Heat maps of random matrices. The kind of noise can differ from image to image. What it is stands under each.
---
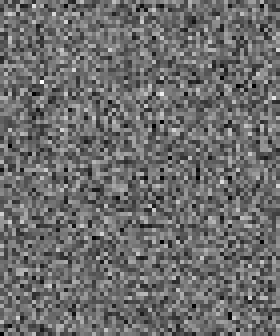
low rank plus noise
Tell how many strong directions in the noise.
one
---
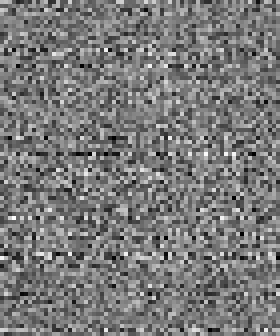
rows of uneven size
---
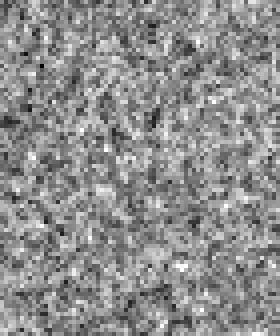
blotchy
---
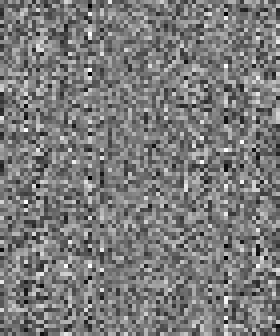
columns of uneven size
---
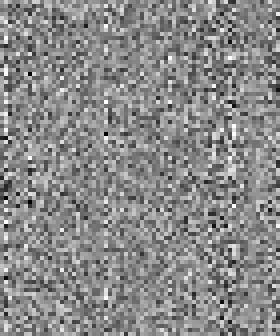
columns of uneven size
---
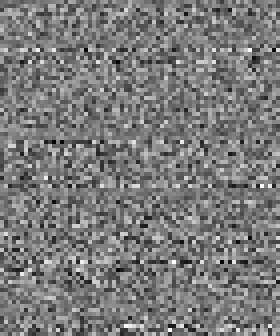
rows of uneven size
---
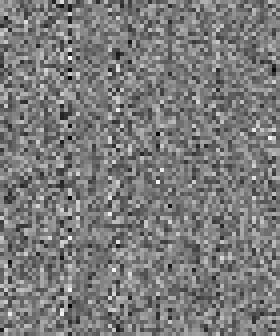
columns of uneven size
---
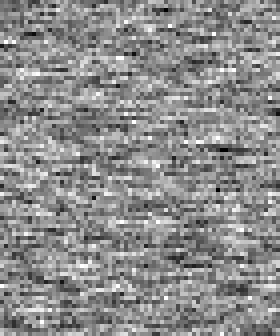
streaked along the rows
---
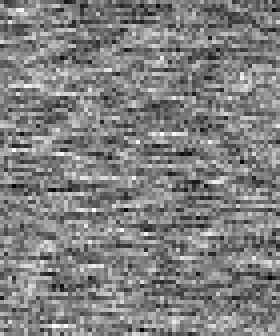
streaked along the rows
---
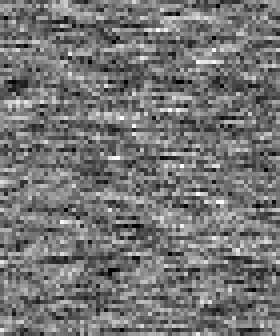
streaked along the rows
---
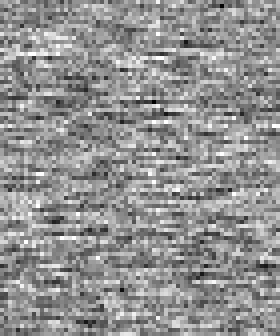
streaked along the rows
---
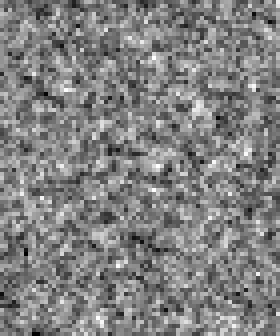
blotchy
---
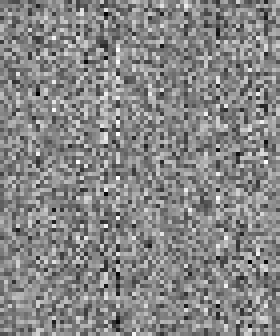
columns of uneven size
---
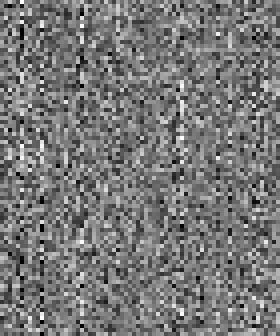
columns of uneven size
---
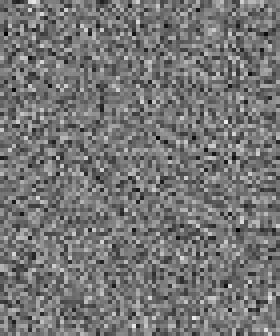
low rank plus noise
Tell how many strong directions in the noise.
five to eight
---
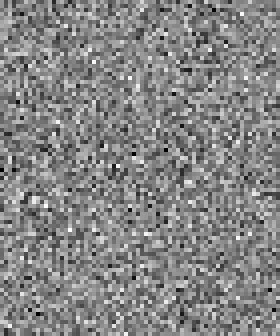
independent entries
